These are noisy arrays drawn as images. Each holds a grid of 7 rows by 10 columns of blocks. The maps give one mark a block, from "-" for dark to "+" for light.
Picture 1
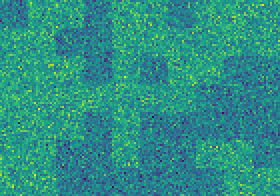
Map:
- + + - + + - + + +
+ + - - + + + + + +
+ + + - + - + + - -
+ + + + + + + - - -
+ + + - + - - - - -
+ + - - + - - + + -
+ + - - - - - - + +
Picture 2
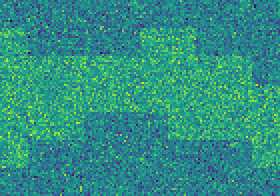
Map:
- - - - - - - - - -
+ - - - - + + - - -
+ + + + + + + + + -
+ + + + + + + + + +
+ + + - - - + + + +
+ - - - - - - - - +
- - - - - - - - - -
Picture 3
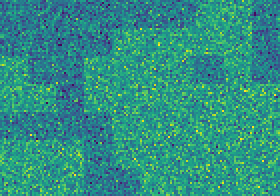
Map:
- - - - - - - + + -
- - - - + + + + + -
+ - - + + + + - + -
+ + - + + + + + + +
- - - - + + + + + +
+ + + - + + + + + +
+ + + - - + + + + +
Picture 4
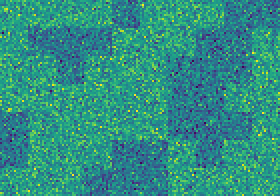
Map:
+ + + + - + + + - -
+ - - - + + + - - +
+ + - + + + - - - +
+ + + + + + - - + +
- + + + + + - - - +
- + + + - - + - + +
+ + + - - - + + + +
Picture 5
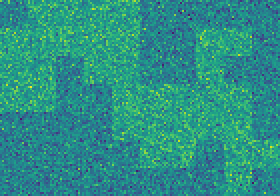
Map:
- + + + + - - - - -
+ + + + + - - + + -
+ + - + + - - + - -
+ + - - + + + + + -
- - - - + + + + + -
- - - - - + + - + +
- - - - - - - - + -
